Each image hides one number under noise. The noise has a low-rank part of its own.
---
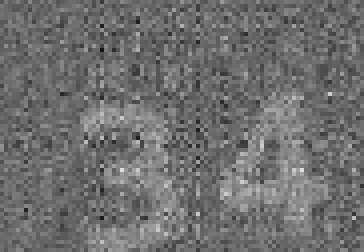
34
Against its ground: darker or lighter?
lighter
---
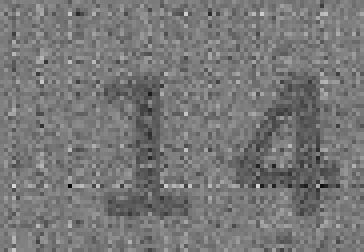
14
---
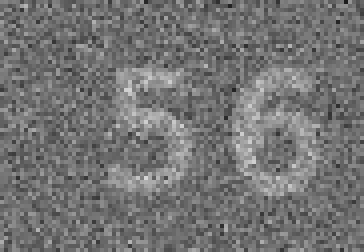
56
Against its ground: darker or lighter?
lighter
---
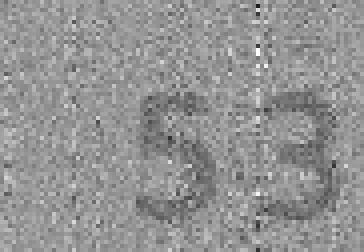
53
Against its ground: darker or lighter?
darker
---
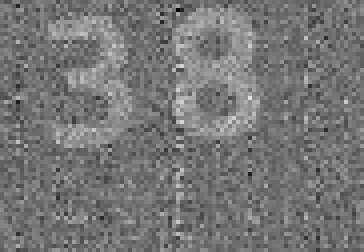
38
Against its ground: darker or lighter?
lighter
